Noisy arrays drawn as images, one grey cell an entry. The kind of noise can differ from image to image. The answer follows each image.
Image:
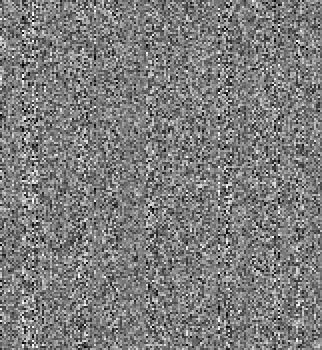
columns of uneven size
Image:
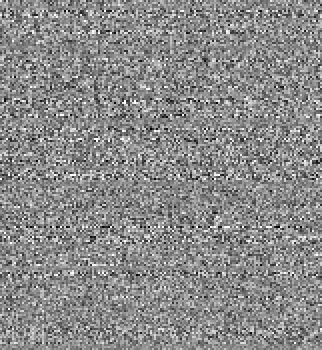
rows of uneven size
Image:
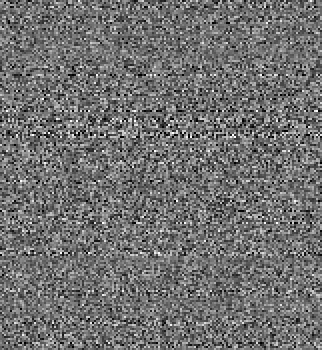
rows of uneven size
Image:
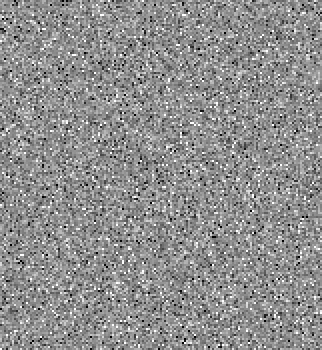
heavy tails
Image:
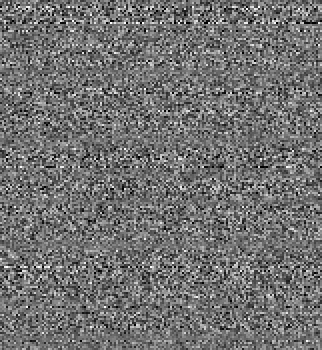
rows of uneven size
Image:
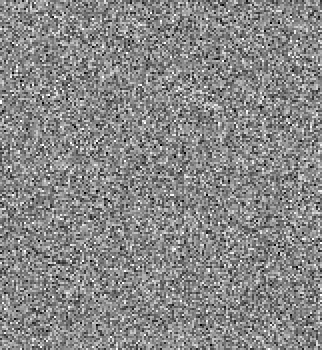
independent entries
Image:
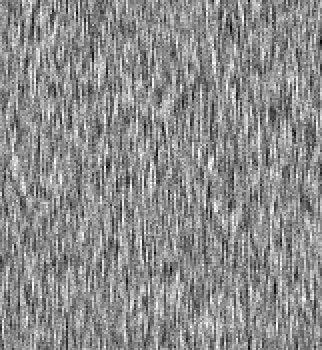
streaked along the columns
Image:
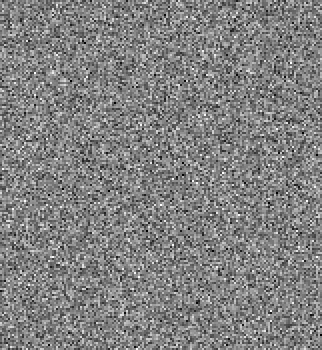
independent entries
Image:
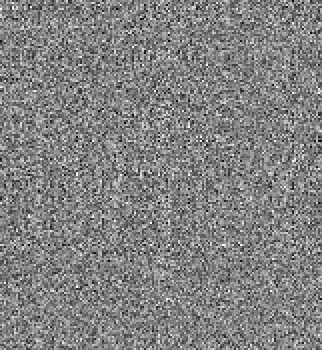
low rank plus noise
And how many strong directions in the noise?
three or four
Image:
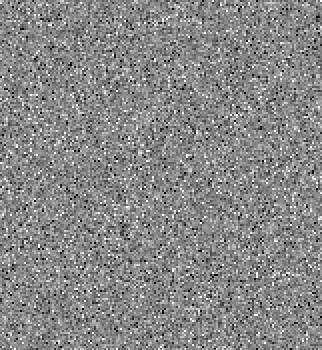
heavy tails
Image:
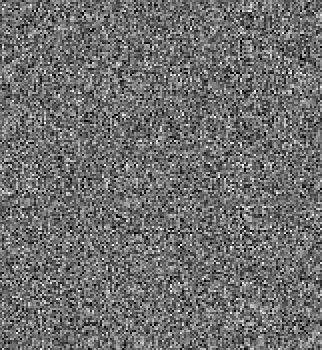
low rank plus noise
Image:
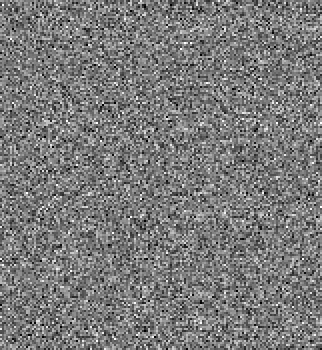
low rank plus noise
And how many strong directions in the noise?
five to eight
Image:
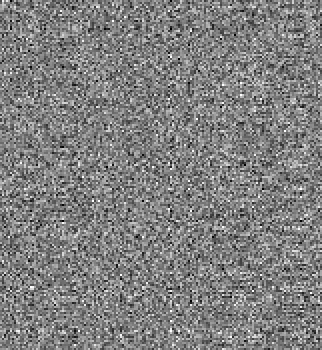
low rank plus noise
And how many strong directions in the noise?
three or four
